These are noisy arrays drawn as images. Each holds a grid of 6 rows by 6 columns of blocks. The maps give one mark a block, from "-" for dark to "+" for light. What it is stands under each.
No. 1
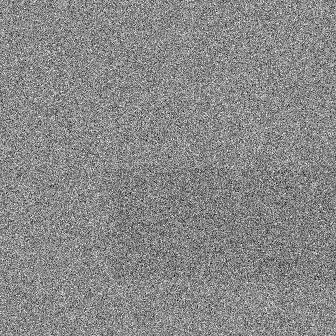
++++++
++++++
++++++
++----
++----
++++++
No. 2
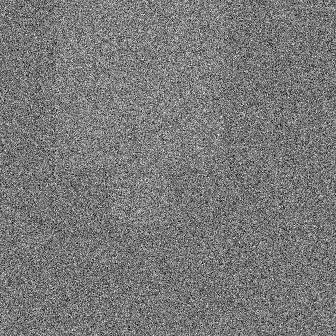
-+++--
-+++--
-+++--
--+---
------
------
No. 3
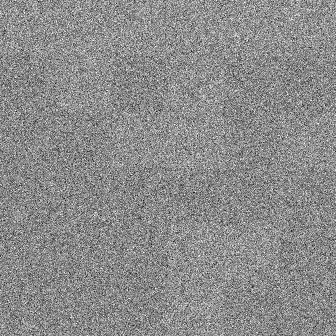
++++++
-+-+--
--++-+
------
---++-
---+--
